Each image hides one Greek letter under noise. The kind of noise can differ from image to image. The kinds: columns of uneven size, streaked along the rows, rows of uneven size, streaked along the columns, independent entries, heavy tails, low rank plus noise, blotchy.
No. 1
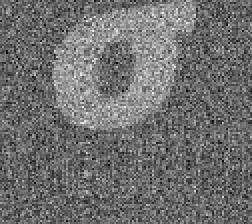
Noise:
low rank plus noise
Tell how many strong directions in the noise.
five to eight
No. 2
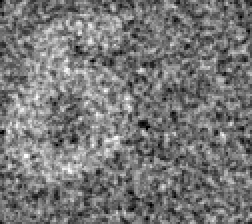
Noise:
blotchy
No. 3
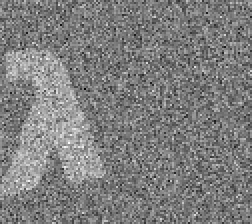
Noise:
independent entries
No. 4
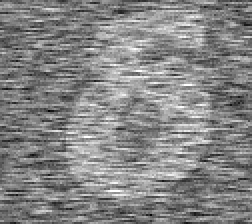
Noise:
streaked along the rows
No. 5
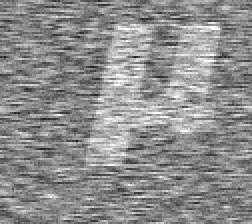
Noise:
streaked along the rows
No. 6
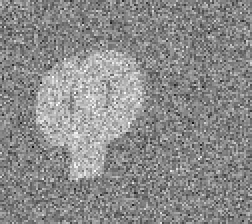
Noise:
independent entries
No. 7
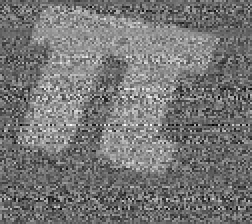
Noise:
rows of uneven size
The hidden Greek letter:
pi
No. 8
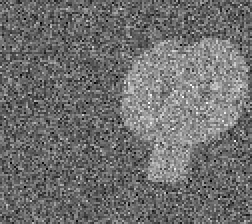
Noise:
independent entries
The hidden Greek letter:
phi
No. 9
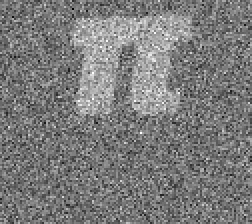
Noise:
independent entries
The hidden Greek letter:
pi
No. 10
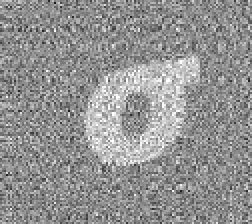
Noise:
low rank plus noise
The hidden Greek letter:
sigma
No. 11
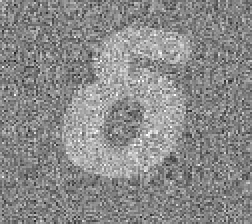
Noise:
low rank plus noise
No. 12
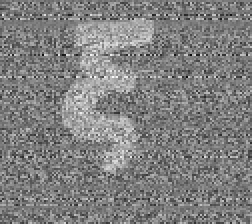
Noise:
rows of uneven size
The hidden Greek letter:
xi
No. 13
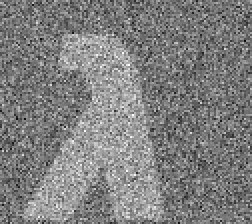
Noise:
independent entries
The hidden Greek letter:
lambda
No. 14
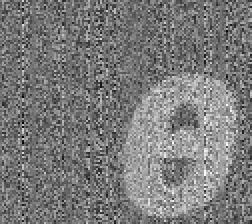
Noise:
columns of uneven size
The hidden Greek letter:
theta
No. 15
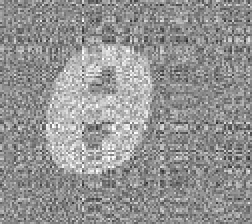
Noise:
low rank plus noise
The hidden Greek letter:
theta
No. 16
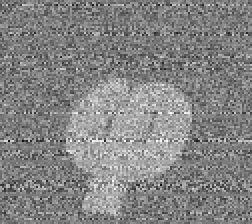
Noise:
rows of uneven size
